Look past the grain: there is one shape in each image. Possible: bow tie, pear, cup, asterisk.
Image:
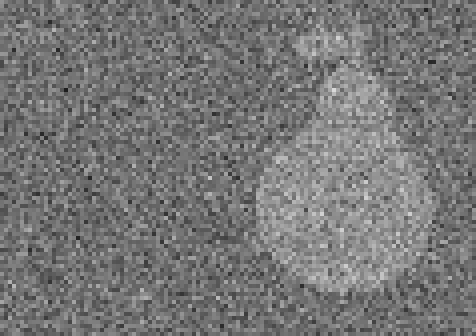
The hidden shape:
pear
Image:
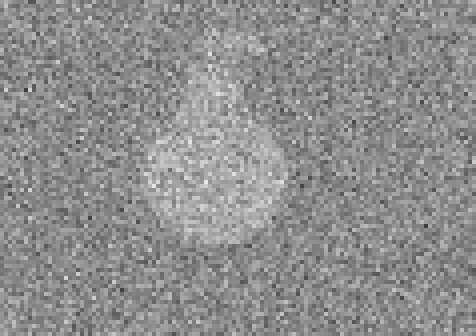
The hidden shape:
pear
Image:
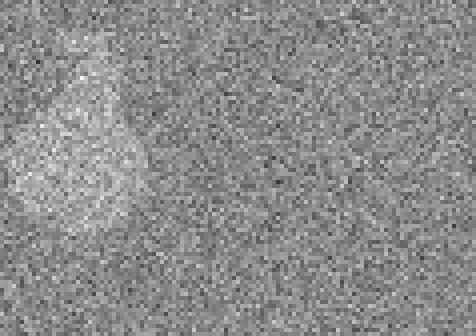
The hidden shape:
pear
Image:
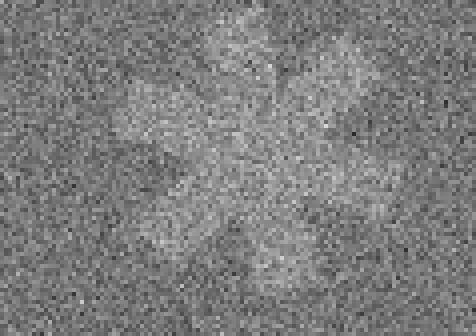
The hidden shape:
asterisk
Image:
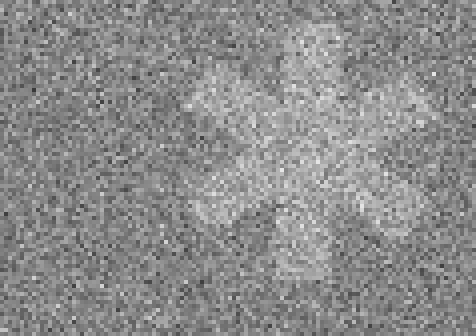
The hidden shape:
asterisk
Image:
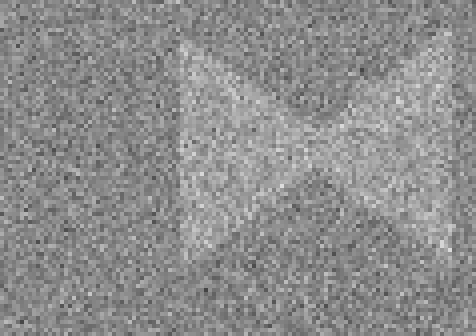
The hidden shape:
bow tie
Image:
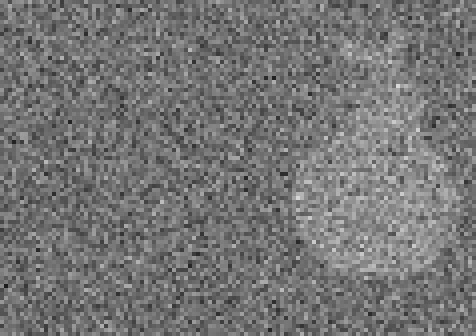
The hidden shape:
pear
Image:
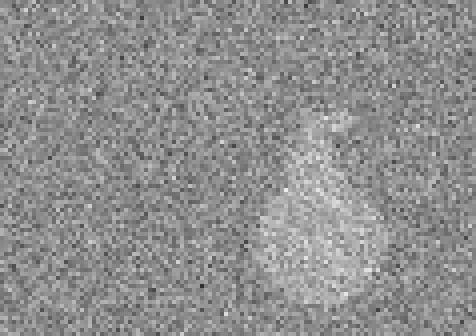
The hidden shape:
pear
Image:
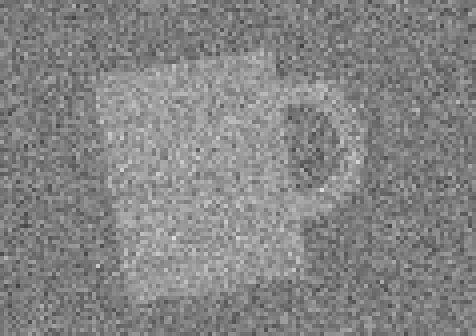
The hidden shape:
cup
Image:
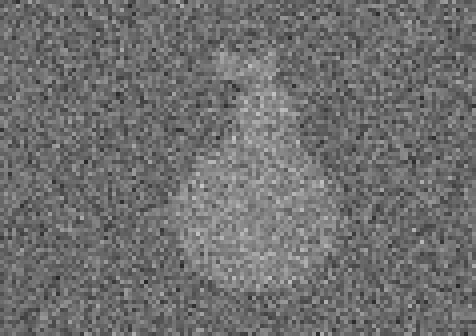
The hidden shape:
pear
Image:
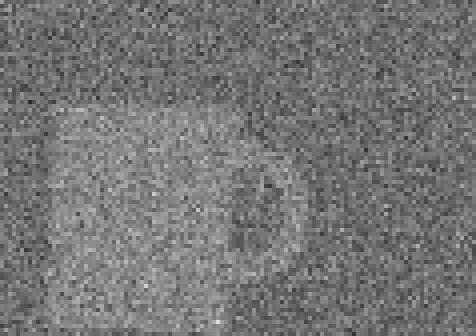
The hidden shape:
cup
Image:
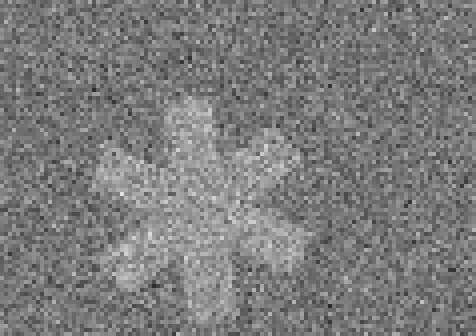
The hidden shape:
asterisk
